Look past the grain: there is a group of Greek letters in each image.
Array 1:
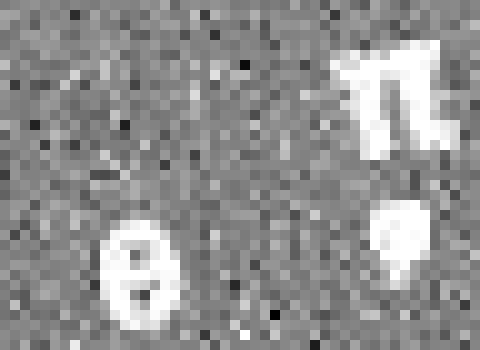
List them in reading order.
top right: pi; bottom left: theta; bottom right: phi
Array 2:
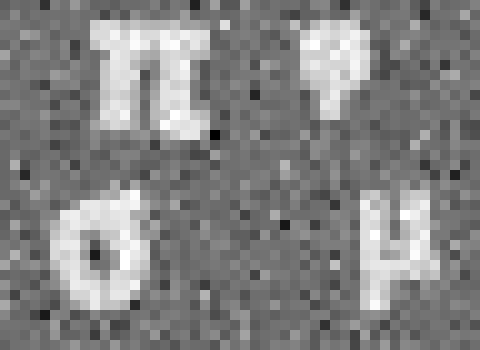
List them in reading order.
top left: pi; top right: phi; bottom left: sigma; bottom right: mu
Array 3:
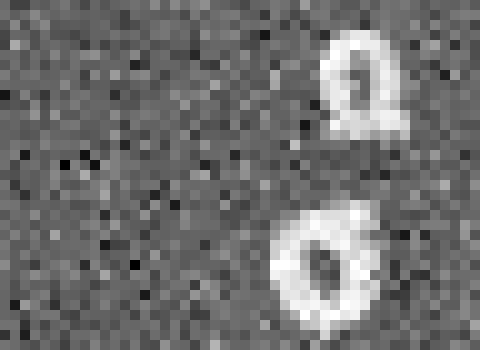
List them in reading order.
top right: omega; bottom right: sigma
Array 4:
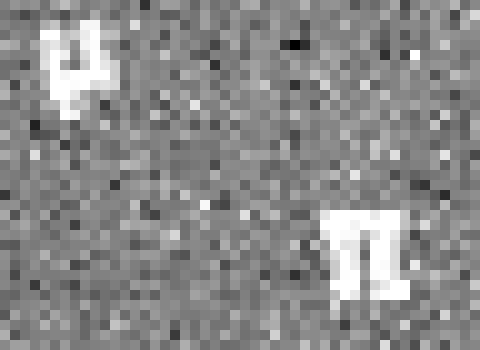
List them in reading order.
top left: mu; bottom right: pi
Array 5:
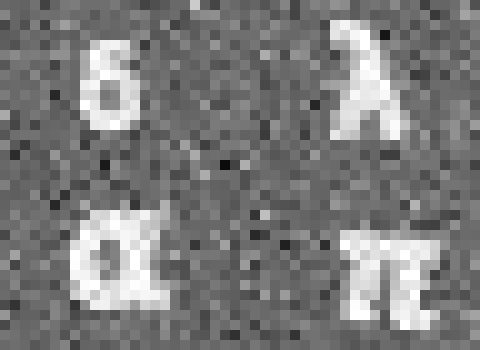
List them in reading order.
top left: delta; top right: lambda; bottom left: alpha; bottom right: pi
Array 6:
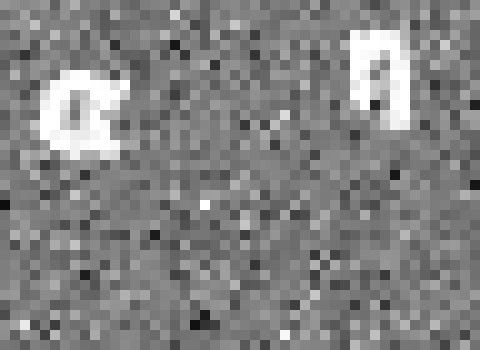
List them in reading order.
top left: alpha; top right: eta
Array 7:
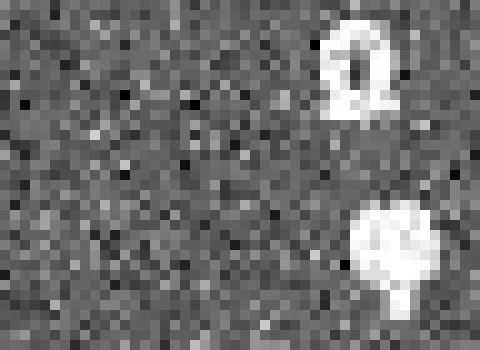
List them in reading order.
top right: omega; bottom right: phi
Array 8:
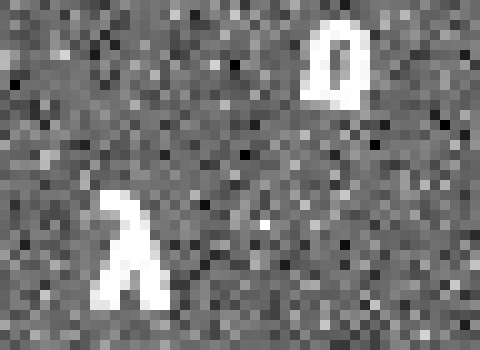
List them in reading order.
top right: omega; bottom left: lambda
